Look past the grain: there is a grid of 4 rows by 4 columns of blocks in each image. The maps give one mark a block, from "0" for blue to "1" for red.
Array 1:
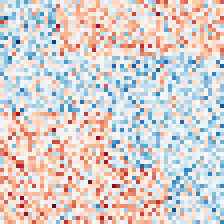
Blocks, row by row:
0 1 1 1
0 0 0 0
1 1 0 0
1 1 1 0
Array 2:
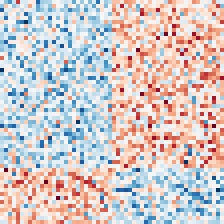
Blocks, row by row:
0 0 1 1
0 0 1 1
0 0 1 1
1 1 0 0
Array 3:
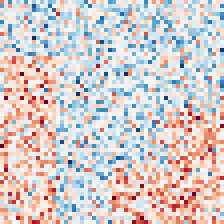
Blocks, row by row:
0 0 0 0
1 0 0 0
1 0 0 1
1 0 1 1
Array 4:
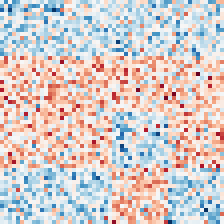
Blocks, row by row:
0 0 0 0
1 1 1 1
1 1 0 1
0 0 1 0
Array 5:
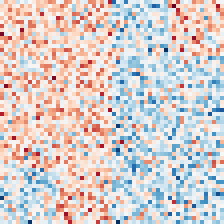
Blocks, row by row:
1 1 0 1
1 1 0 0
1 1 0 0
0 1 0 0
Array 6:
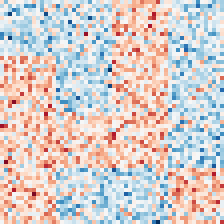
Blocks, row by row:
0 0 1 0
1 0 1 0
1 1 1 0
1 0 0 1
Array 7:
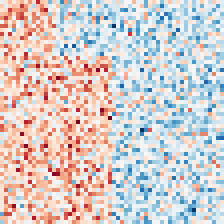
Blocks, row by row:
1 0 0 0
1 1 0 0
1 1 0 0
1 1 0 0
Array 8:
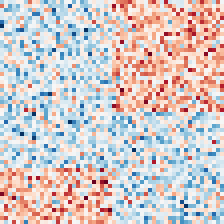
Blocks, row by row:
0 0 1 1
0 0 1 1
0 0 0 0
1 1 0 0
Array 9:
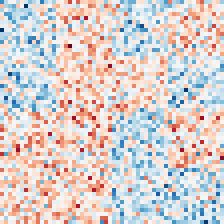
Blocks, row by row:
0 1 0 1
0 1 1 0
1 1 0 1
1 1 0 0
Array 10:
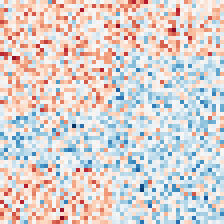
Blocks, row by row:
1 1 1 1
1 1 0 0
0 0 0 0
1 1 0 0
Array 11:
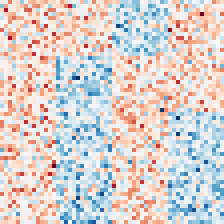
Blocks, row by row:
1 1 0 1
1 0 1 1
1 0 1 0
1 0 1 0
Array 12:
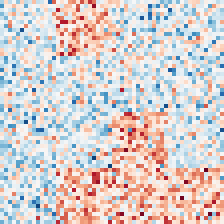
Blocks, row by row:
0 1 0 0
0 0 0 0
0 0 1 0
0 1 1 1
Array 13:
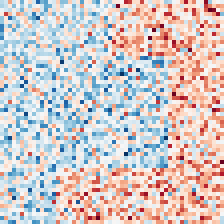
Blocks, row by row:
0 0 1 1
0 0 0 1
0 0 0 1
0 1 1 1
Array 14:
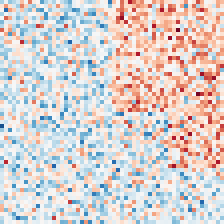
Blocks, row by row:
0 0 1 1
0 0 1 1
0 0 0 1
0 0 0 0
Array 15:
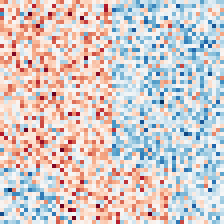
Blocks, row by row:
1 1 0 0
1 1 0 0
1 1 0 0
0 1 1 0
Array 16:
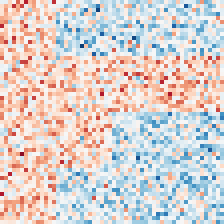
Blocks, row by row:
1 0 0 0
1 1 1 1
1 1 0 0
1 0 0 0
